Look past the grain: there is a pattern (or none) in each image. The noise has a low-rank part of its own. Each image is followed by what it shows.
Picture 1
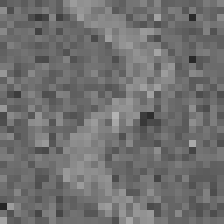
a wavy band
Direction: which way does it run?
top to bottom
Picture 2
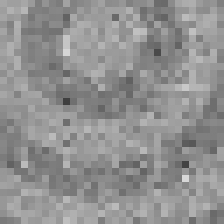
rings round one point
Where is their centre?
top middle
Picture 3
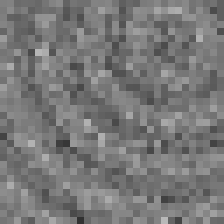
rings round one point
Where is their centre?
top right
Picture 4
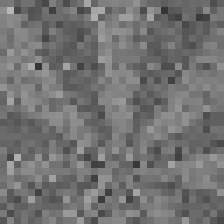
spokes from one point
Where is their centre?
bottom middle
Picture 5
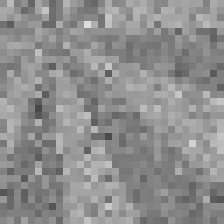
spokes from one point
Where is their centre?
top left
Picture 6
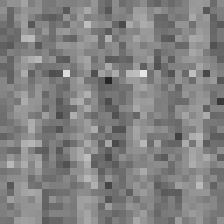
vertical stripes
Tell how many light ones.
4
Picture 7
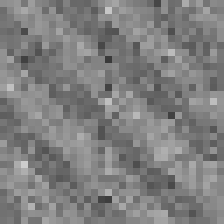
diagonal stripes
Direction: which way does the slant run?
top left to bottom right
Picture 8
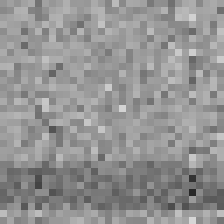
one horizontal stripe
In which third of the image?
bottom
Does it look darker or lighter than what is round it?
darker
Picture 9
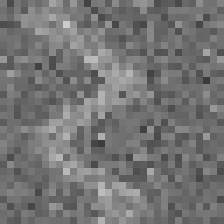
a wavy band
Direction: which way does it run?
top to bottom
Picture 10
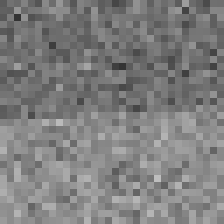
a sharp edge
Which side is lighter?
bottom
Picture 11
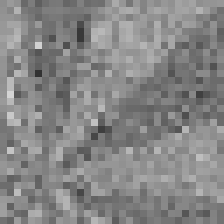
spokes from one point
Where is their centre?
bottom left
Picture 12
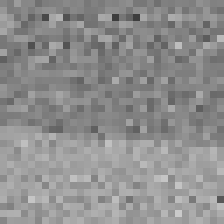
a sharp edge
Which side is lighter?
bottom
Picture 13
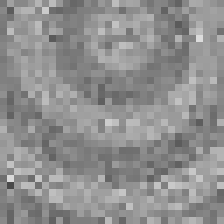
rings round one point
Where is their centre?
top middle
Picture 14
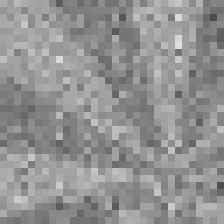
spokes from one point
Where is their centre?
bottom right
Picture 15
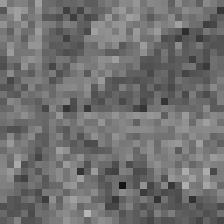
spokes from one point
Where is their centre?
middle left
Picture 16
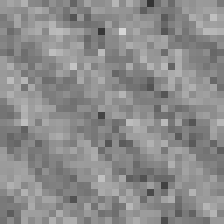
diagonal stripes
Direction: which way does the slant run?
top left to bottom right
